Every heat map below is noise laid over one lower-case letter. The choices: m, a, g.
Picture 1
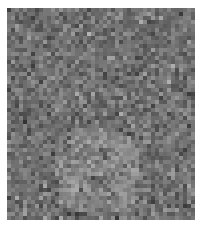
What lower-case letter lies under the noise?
a
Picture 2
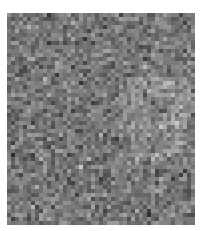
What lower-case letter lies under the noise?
g
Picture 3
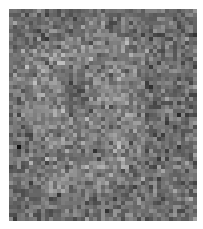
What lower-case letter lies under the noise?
g
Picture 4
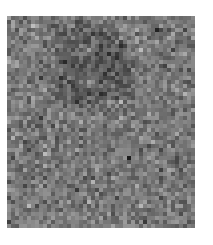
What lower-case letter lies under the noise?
a
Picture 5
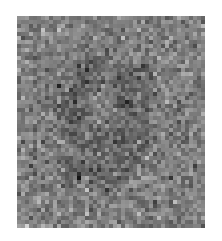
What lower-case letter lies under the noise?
g
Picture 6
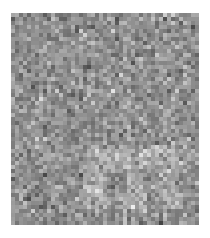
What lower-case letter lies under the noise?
m
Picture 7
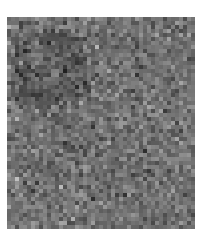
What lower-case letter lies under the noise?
a
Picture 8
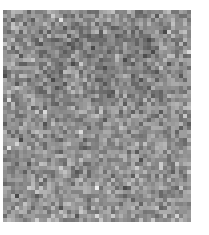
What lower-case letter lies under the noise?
m
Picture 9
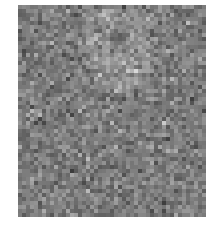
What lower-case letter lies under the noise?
g
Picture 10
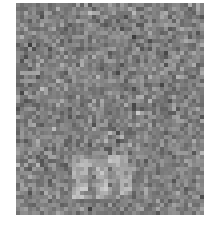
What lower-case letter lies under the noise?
m
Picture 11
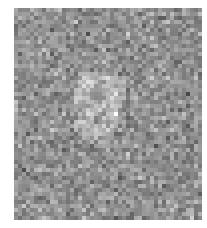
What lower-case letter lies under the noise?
g
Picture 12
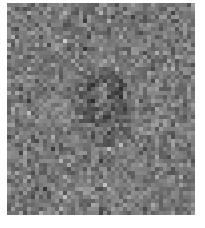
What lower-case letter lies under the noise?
g
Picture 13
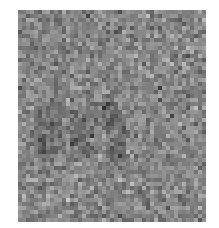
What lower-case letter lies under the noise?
m
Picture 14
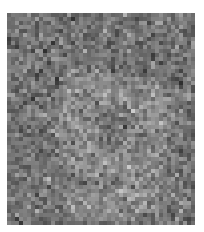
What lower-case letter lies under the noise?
g
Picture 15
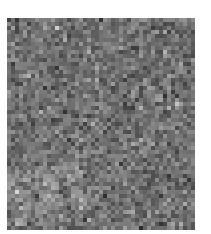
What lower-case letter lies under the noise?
m
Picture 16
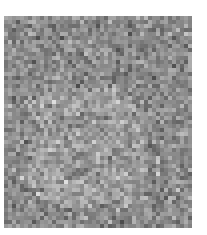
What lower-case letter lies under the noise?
a
